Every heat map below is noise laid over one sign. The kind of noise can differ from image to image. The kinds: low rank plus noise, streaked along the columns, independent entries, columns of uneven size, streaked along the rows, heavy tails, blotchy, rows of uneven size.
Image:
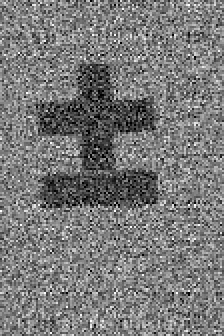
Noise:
low rank plus noise
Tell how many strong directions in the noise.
two
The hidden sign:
plus-minus sign
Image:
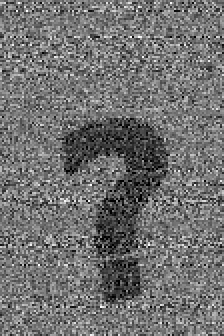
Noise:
rows of uneven size
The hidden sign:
question mark
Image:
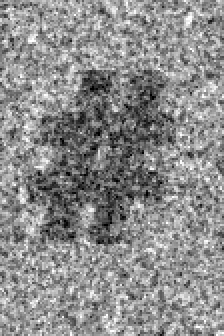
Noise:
blotchy
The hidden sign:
hash sign
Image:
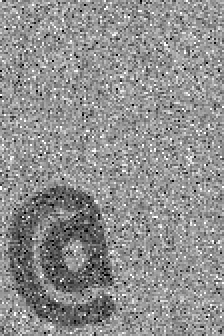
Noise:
heavy tails
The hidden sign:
at sign
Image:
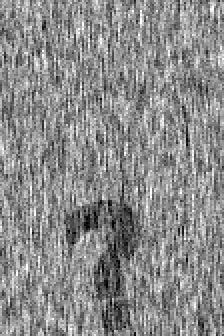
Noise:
streaked along the columns
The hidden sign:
question mark
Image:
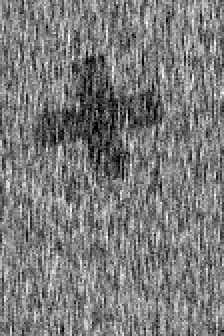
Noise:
streaked along the columns
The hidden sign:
plus sign
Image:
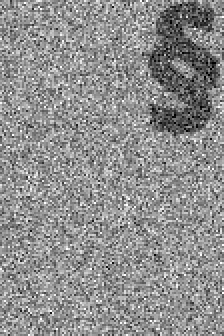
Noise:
independent entries
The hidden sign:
section sign
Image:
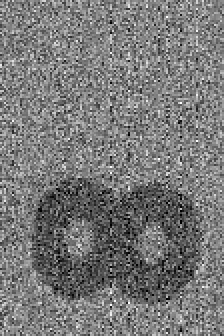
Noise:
columns of uneven size
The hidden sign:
infinity sign
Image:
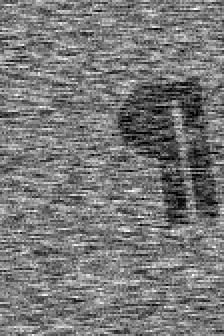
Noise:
streaked along the rows
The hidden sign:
pilcrow
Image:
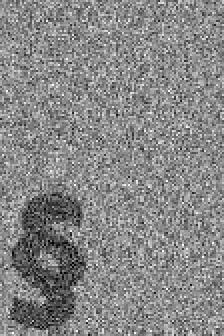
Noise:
low rank plus noise
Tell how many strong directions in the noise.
one
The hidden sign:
section sign
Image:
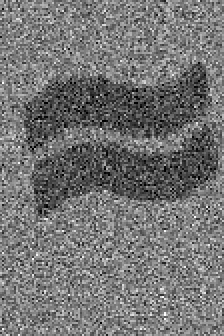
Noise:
low rank plus noise
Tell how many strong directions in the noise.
three or four
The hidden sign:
approximately sign
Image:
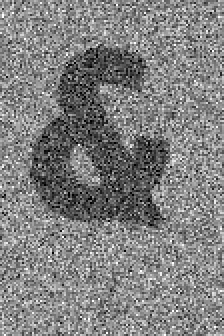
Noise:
independent entries
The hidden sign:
ampersand
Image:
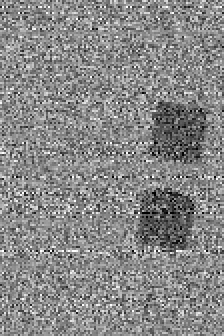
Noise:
rows of uneven size
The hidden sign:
colon
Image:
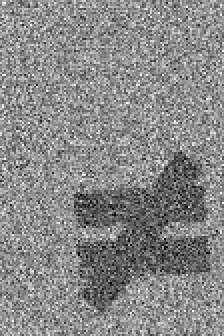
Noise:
low rank plus noise
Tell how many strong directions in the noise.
five to eight
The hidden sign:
not-equal sign
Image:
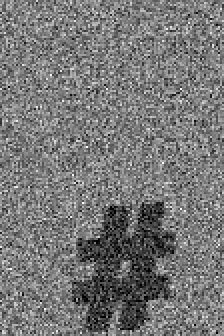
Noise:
low rank plus noise
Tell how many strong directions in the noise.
two
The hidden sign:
hash sign
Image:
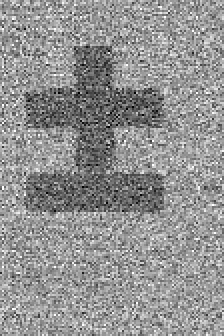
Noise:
low rank plus noise
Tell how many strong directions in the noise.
five to eight
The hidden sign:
plus-minus sign
